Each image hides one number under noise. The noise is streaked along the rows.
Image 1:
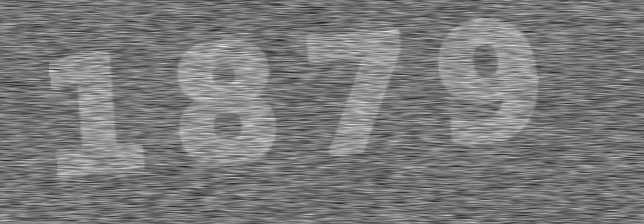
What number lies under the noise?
1879
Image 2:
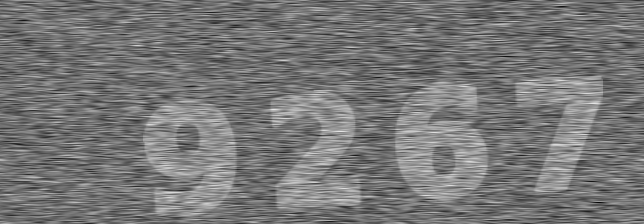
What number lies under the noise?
9267
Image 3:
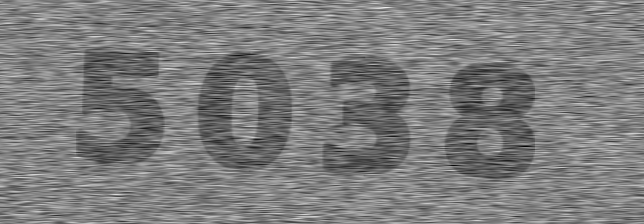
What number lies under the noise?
5038
